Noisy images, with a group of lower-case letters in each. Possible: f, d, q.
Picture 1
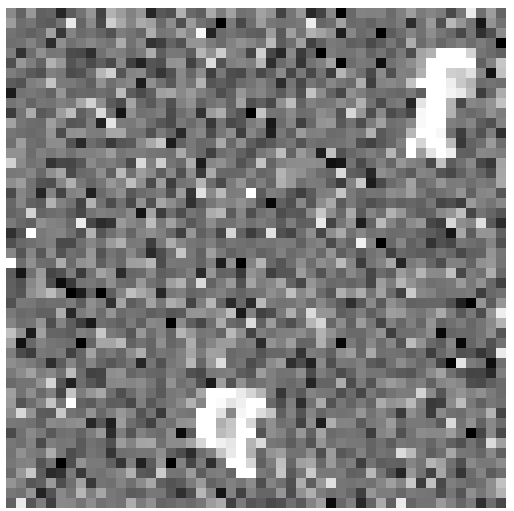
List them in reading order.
top right: light f; bottom middle: light q
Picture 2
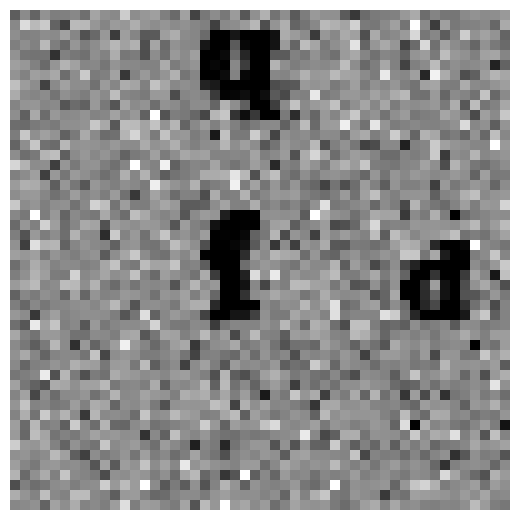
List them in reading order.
top middle: dark q; centre: dark f; middle right: dark d
